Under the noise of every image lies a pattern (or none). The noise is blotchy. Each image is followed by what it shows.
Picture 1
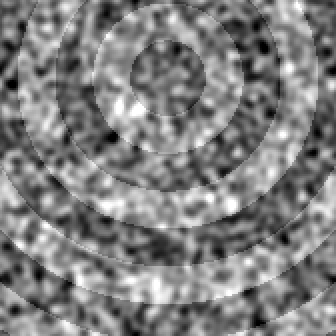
rings round one point
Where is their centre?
top middle
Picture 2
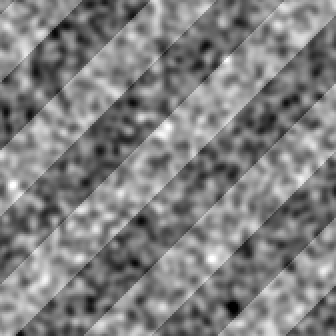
diagonal stripes
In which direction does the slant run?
bottom left to top right
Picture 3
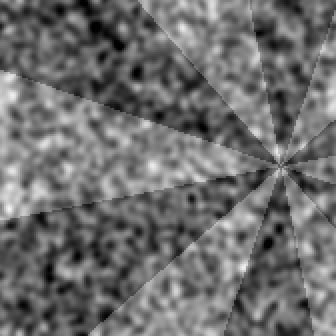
spokes from one point
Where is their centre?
middle right
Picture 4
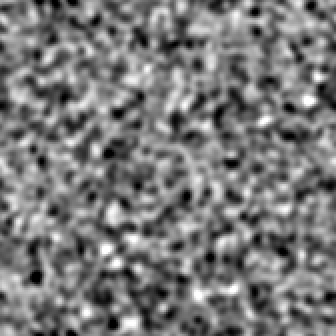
only noise
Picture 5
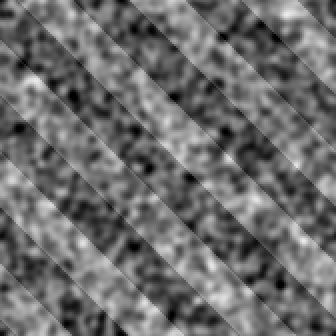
diagonal stripes
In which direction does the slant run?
top left to bottom right
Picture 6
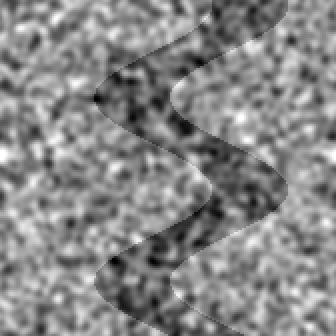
a wavy band
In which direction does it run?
top to bottom
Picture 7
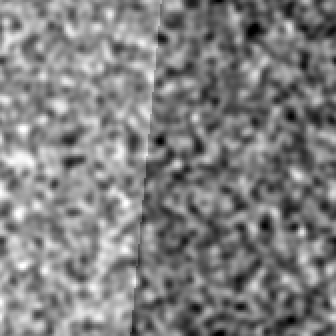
a sharp edge
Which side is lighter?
left
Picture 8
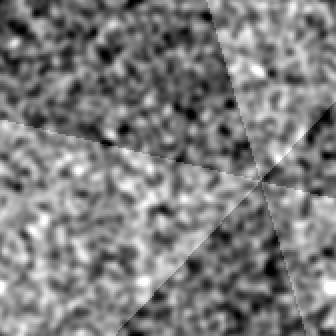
spokes from one point
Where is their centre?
middle right
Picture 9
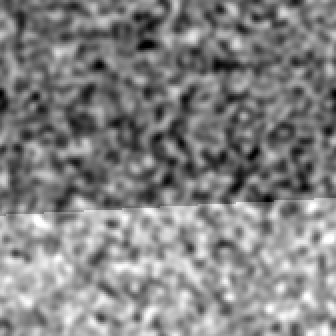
a sharp edge
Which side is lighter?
bottom
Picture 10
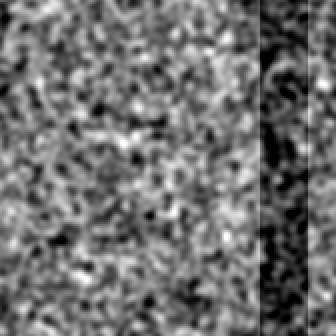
one vertical stripe
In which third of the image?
right
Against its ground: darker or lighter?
darker
